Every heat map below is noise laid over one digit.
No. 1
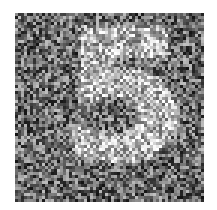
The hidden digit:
5
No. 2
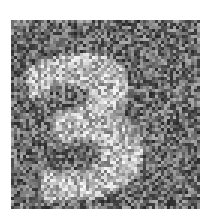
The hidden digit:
3
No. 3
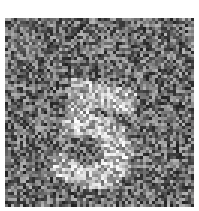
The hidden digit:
5
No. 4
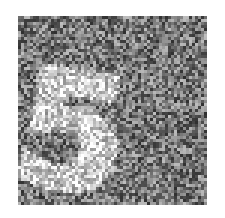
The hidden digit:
5
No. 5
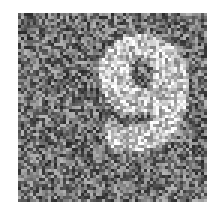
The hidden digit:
9
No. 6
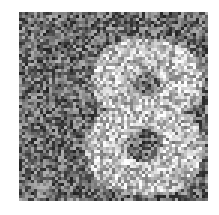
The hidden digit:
8
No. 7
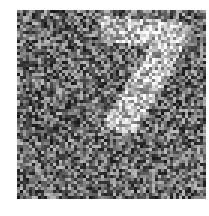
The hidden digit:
7
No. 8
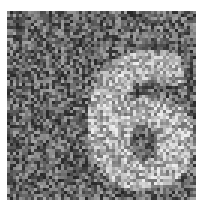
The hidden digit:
6
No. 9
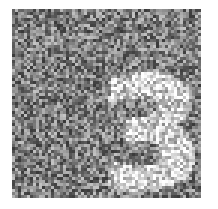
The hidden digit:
3
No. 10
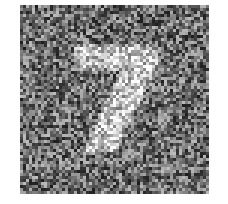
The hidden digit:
7
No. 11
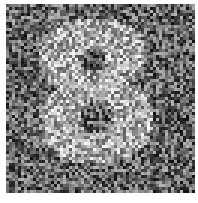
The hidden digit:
8
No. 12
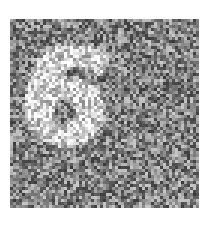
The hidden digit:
6
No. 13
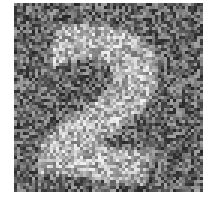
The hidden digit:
2
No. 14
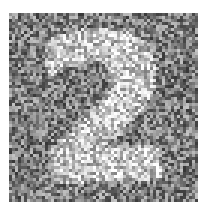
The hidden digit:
2
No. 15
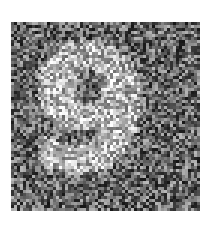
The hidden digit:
9
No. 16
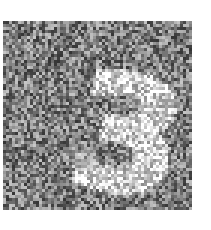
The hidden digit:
3
